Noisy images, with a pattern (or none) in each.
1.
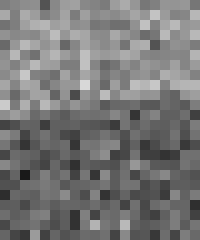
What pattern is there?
a sharp edge
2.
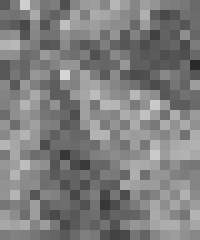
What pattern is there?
spokes from one point
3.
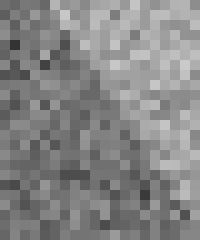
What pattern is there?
a sharp edge
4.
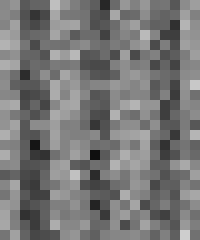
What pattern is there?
vertical stripes
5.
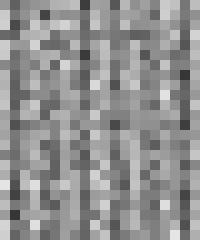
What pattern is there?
vertical stripes
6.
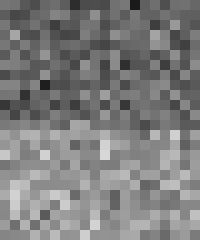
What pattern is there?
a sharp edge
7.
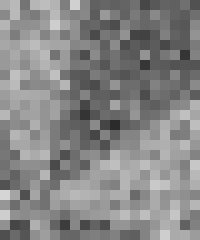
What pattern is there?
spokes from one point
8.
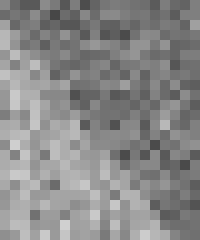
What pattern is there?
a sharp edge
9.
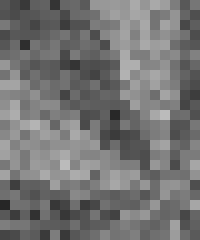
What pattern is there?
spokes from one point
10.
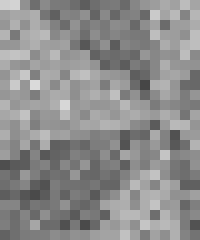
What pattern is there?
spokes from one point
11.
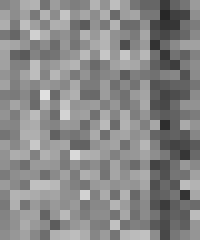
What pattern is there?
one vertical stripe
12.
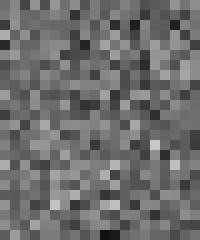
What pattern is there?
only noise
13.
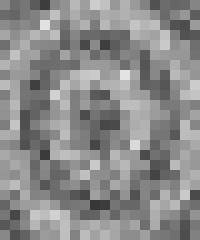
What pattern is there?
rings round one point
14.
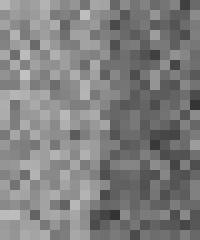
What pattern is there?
a sharp edge
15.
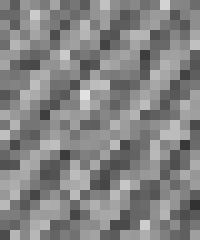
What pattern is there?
diagonal stripes
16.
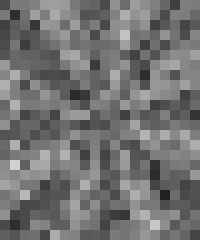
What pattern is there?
spokes from one point
